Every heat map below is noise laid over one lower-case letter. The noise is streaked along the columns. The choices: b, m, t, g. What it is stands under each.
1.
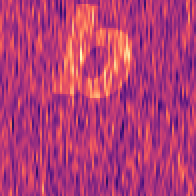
b
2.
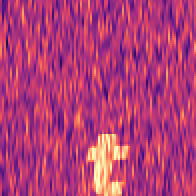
t
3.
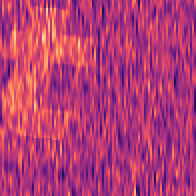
t
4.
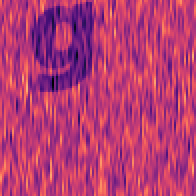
g
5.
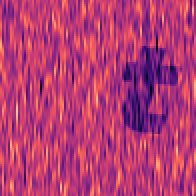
t
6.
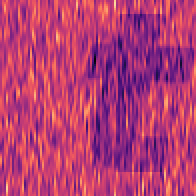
t
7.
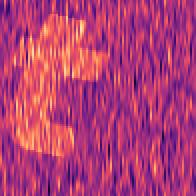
t
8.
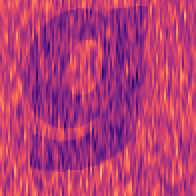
g
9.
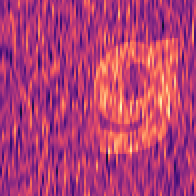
g
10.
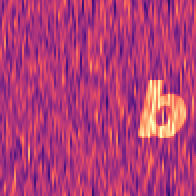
b
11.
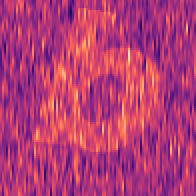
b
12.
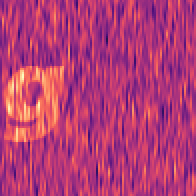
g
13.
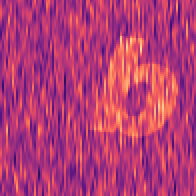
b
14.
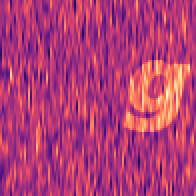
g
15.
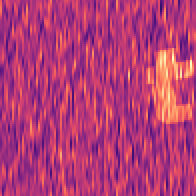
t
